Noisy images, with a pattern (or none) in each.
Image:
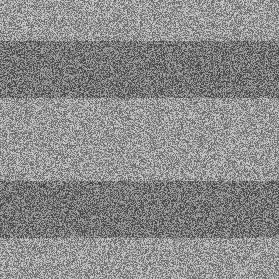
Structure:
horizontal stripes
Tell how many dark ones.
2
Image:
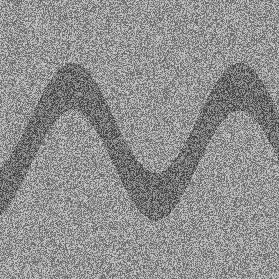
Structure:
a wavy band
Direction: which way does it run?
left to right
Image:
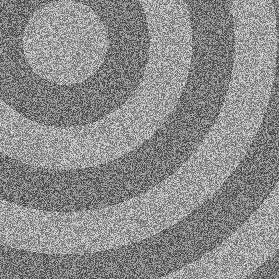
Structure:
rings round one point
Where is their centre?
top left
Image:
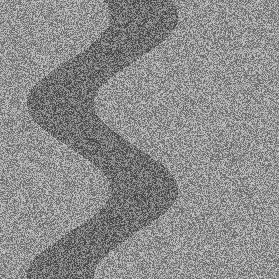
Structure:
a wavy band
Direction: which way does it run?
top to bottom
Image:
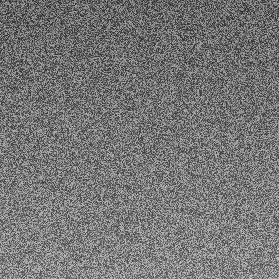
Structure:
a smooth slope
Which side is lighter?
bottom
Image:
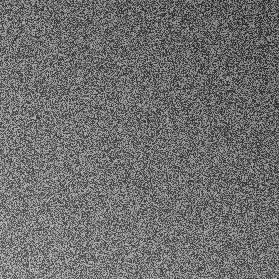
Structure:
a smooth slope
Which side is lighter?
bottom left
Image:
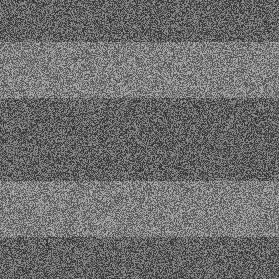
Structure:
horizontal stripes
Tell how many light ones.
2
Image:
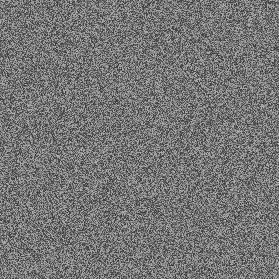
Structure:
only noise
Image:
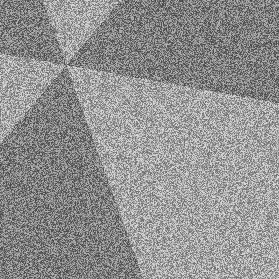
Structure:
spokes from one point
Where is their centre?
top left
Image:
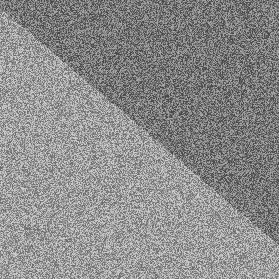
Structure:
a sharp edge
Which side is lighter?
bottom left
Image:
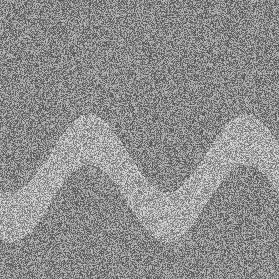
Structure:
a wavy band
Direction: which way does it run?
left to right
